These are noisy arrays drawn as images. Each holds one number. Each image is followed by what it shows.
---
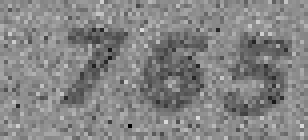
765
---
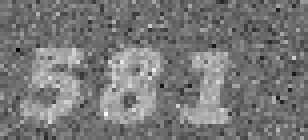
581
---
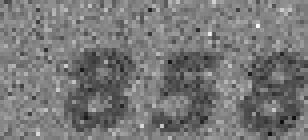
858
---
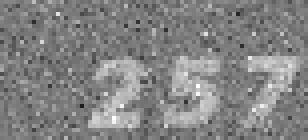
257
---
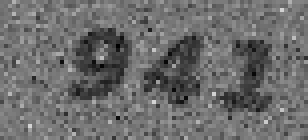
941
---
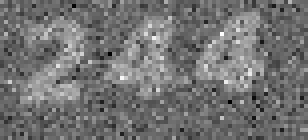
244
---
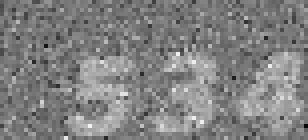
534
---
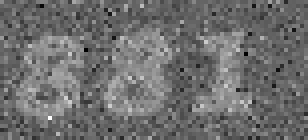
881
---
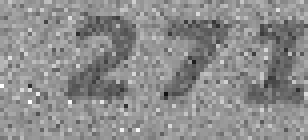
271
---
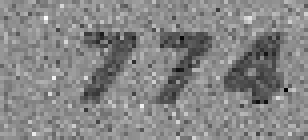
774
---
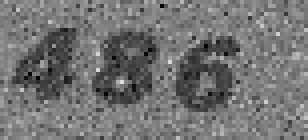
486
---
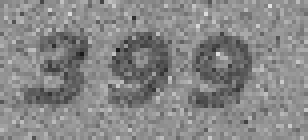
399
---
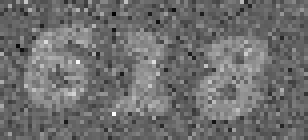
618
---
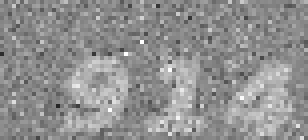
914
